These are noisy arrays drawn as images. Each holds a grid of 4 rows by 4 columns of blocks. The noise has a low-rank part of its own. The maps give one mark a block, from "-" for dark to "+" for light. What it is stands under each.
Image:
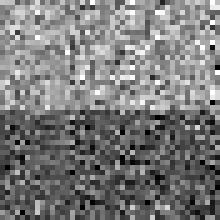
+ + + +
+ + + +
- - - -
- - - -
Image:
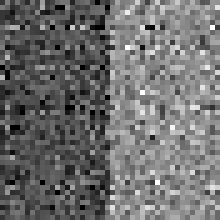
- - + +
- - + +
- - + +
- - + +
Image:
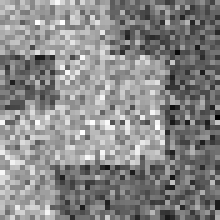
+ + - -
- + + -
+ + + -
+ - - -
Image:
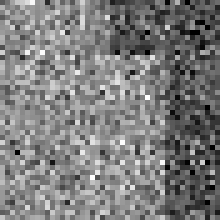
+ + - -
+ + + -
+ + + -
+ + + -
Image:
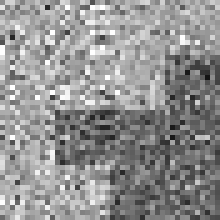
+ + + +
+ + + -
+ - - -
+ + - -
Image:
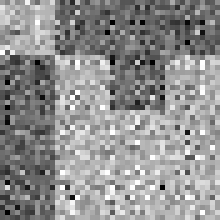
+ - - -
- + - +
- + + +
- + + +
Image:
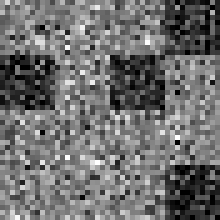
+ + + -
- + - +
+ + + +
+ + + -
